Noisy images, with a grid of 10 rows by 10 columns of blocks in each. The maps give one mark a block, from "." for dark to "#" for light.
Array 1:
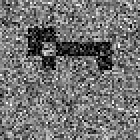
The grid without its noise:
# # # # # # # # # #
# # # # # # # # # #
# # . . # # # # # #
# # . # . . . . # #
# # # . # # # . # #
# # # # # # # # # #
# # # # # # # # # #
# # # # # # # # # #
# # # # # # # # # #
# # # # # # # # # #
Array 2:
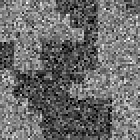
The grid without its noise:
# # # # . . . # # .
# # # # # . . # # #
# # # # # # . # # #
. # # . . . . # # #
. # # . . . . # # #
# . . . . . # # # #
# . . . . # # # # #
# # . . . . . . # #
# # # . . . . . # #
# # # . . . . . # #
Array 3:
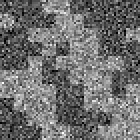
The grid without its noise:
. . . # # . . . . .
# . . . # # . . . .
. . # # # # # . . #
. . . # . # # . . .
. . # . # # # # # .
# # # . . # # # . .
# # # # . . # # . #
. # # # . . # # # #
. . # # . . . . # #
. . . # # . . # # #
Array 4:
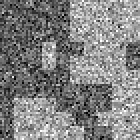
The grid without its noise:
. . . . . # # # # #
. . . . . # # # # #
. . . . . # # # # #
. . . # . . # # # .
. . . # . # # # # .
. . . . . # # # # #
. . . . . . . . # #
. # # # . . . . # #
. # # # # . . # # #
. # # # # # . . # #
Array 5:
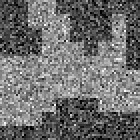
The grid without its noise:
. . # # . . . . . .
. . # # # . . . # .
. . . # # . . . # .
. . . # # # . # # .
# # # # # # # # # .
# # # # # # # # # #
# # # # # # # # # #
# # # # . . . # # #
# # # . . . . . . .
. . . . . . . . . .
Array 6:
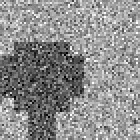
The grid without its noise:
# # # # # # # # # #
# # # # # # # # # #
# # # # # # # # # #
# . . . . # # # # #
. . . . . . # # # #
. . . . . . # # # #
. . . . . . # # # #
# . . . . # # # # #
# # . . # # # # # #
# # . . # # # # # #
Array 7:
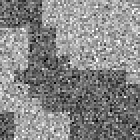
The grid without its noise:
. . . # # # # # # #
. . . # # # # # # #
# # . . # # # # # #
# # . . # # # # # #
# # . . . # # # # #
# . . . . . . . . #
# # . . . . . . . .
# # # . . . . . . .
. # # # # . . . . .
. # # # # . . . . .
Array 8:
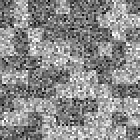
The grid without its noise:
. # . . # . . . # .
. # . . . . . # # #
# . # . . . . . # .
# . # # # . . # . #
. . . # # # . . . #
# # . . . # # . # #
. . . . # # # # . .
. # # # . . . # # #
# # . # . . # # . #
. . . # # # # # # .
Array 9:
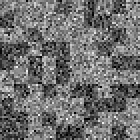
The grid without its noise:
# # # # . # . # . #
. # # # # # . . # #
# # . # # # # # . #
. . # . . # # . # #
. # . # . # # # . .
# # . # . # # # # #
# . # . # . . # . .
. # # # # # . . . #
. . # . # # . # # #
. . # # . . # # . #
